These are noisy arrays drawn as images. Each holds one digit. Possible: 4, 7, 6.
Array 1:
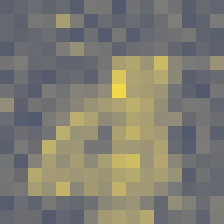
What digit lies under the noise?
4
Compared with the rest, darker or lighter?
lighter
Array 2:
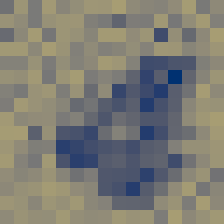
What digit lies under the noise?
4
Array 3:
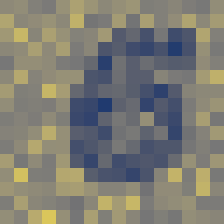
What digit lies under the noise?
6
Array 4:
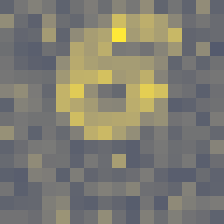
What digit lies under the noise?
6
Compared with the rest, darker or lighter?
lighter
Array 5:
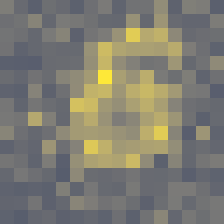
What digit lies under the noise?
6
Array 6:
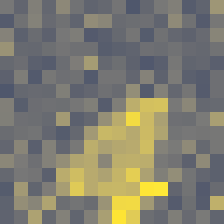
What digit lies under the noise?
4
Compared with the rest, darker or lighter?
lighter
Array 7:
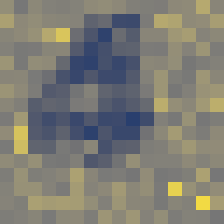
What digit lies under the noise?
4
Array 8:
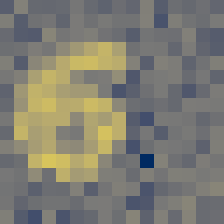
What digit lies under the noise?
6
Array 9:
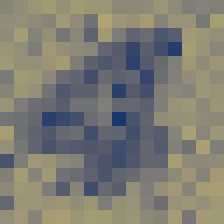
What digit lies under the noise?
4
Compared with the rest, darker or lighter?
darker
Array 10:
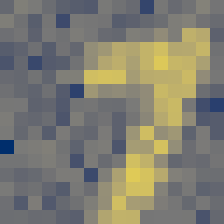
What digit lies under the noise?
7
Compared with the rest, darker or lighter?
lighter
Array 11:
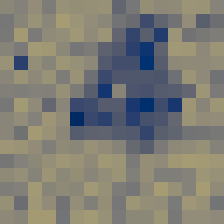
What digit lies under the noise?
4
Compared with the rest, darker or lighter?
darker
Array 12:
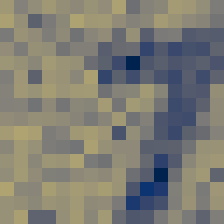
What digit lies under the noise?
7
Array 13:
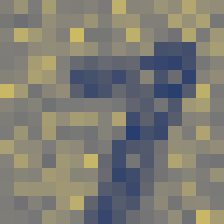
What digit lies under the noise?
7
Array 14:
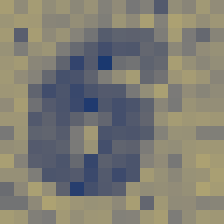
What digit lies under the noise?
6
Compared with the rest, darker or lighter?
darker
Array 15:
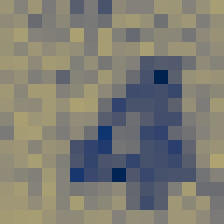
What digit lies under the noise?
4
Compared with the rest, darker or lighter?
darker
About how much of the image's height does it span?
two thirds
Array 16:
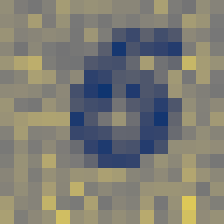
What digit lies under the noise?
6
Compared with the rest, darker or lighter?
darker
